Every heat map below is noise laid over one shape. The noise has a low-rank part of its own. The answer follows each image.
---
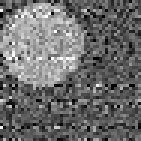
disc
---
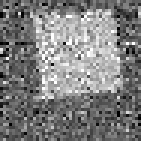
square
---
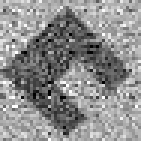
square with a notch
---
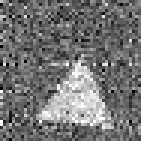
triangle
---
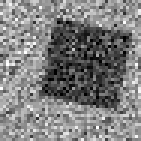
square
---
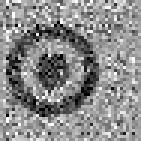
bullseye
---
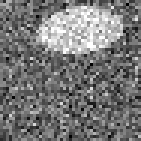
ellipse
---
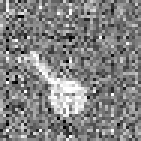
lollipop
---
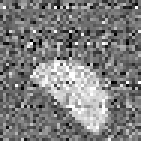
half disc
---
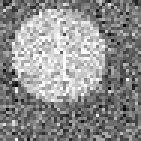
disc
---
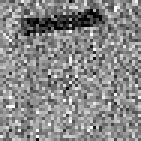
bar
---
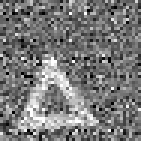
triangle frame
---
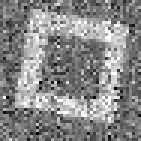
square frame
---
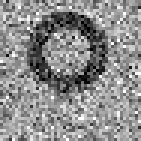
ring
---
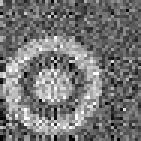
bullseye
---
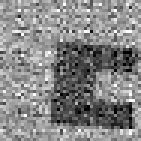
square with a notch
